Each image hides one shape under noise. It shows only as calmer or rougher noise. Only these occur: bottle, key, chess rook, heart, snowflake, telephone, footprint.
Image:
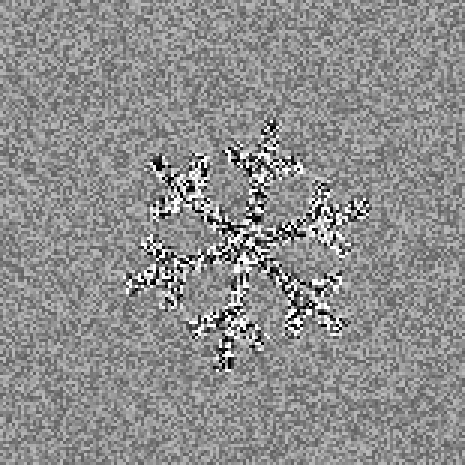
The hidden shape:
snowflake
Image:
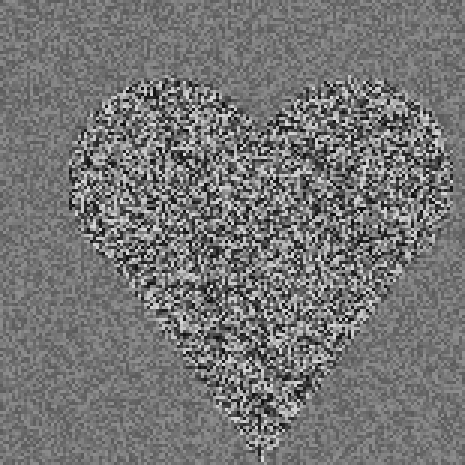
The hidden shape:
heart
